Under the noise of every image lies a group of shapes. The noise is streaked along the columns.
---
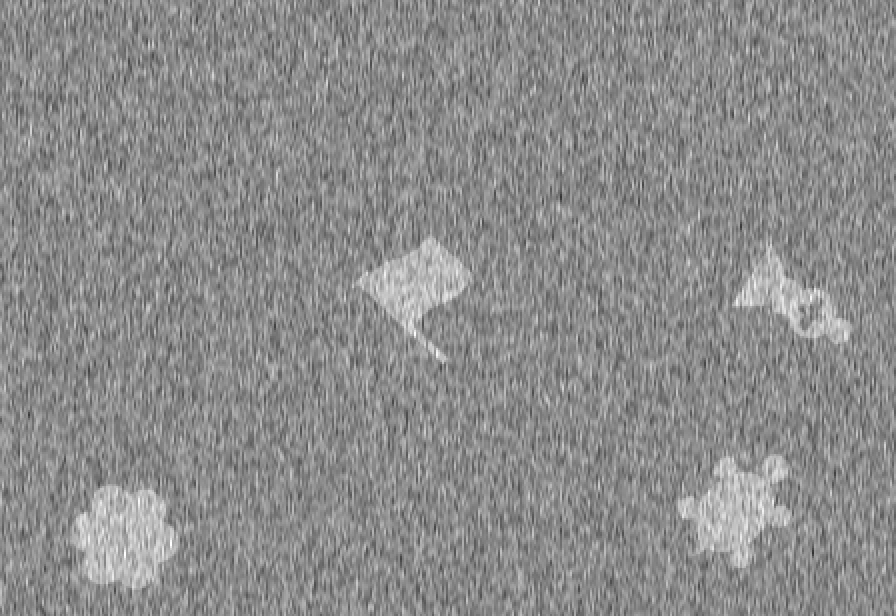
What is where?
centre: flag; middle right: chess bishop; bottom left: flower; bottom right: turtle
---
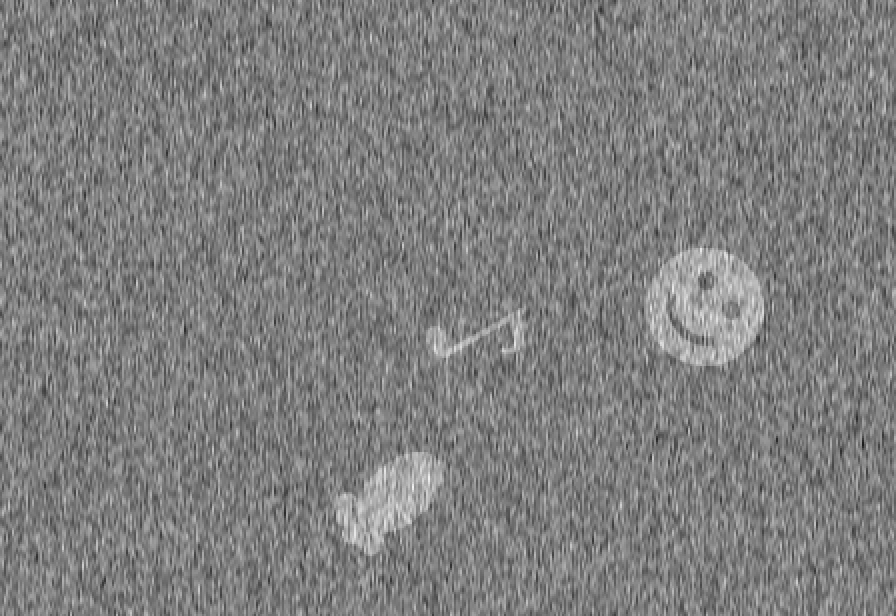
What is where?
centre: musical note; middle right: smiling face; bottom middle: footprint
